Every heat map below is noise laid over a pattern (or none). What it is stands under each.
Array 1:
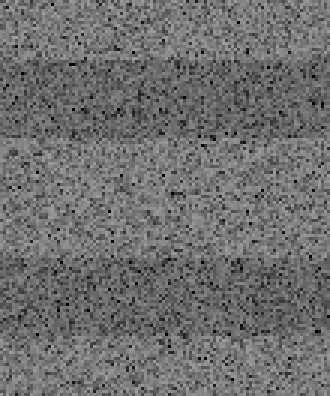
horizontal stripes
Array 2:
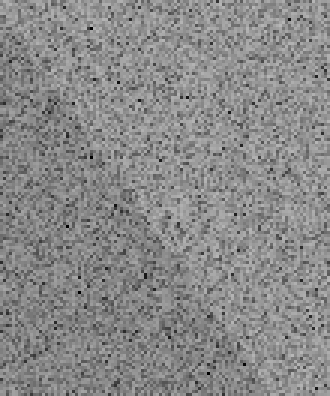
a sharp edge
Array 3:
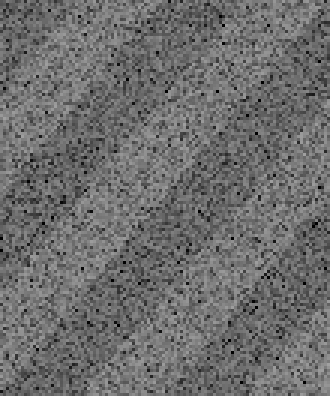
diagonal stripes
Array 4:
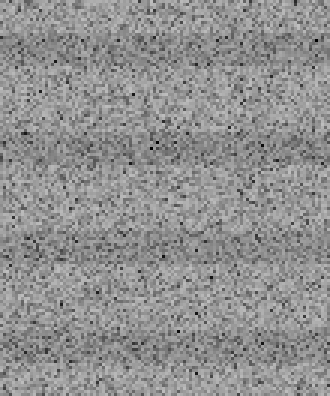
horizontal stripes
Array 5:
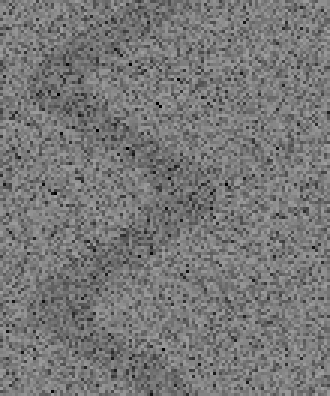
a wavy band
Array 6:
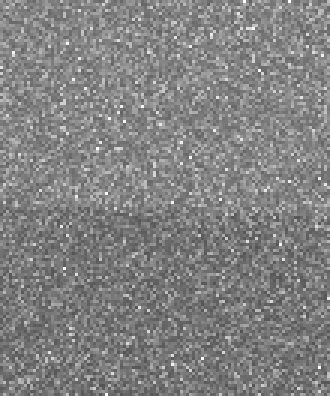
a sharp edge
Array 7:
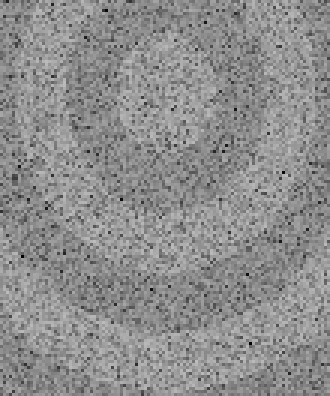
rings round one point
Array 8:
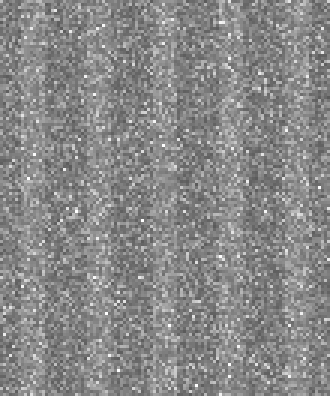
vertical stripes
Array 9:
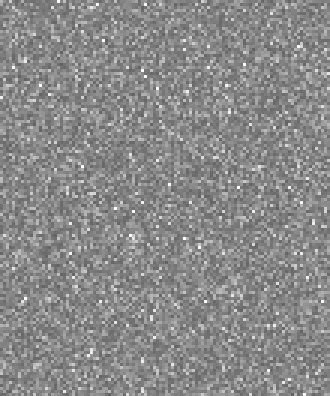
only noise
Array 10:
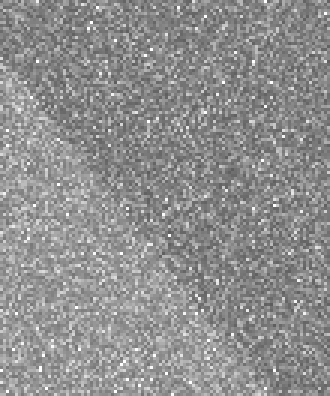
a sharp edge
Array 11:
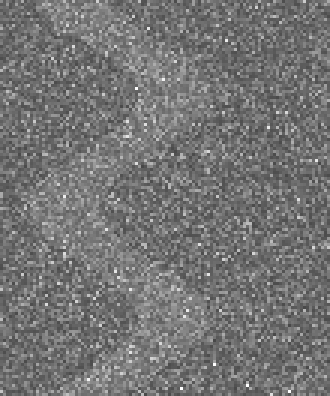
a wavy band
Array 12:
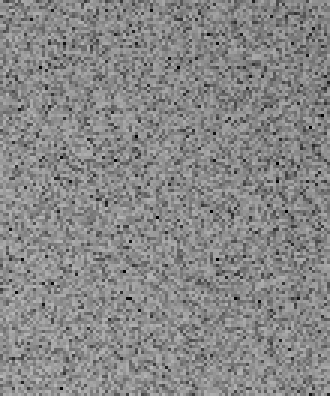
a smooth slope
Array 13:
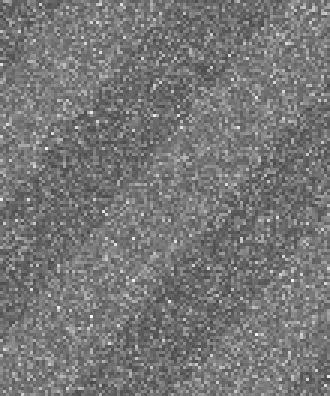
diagonal stripes
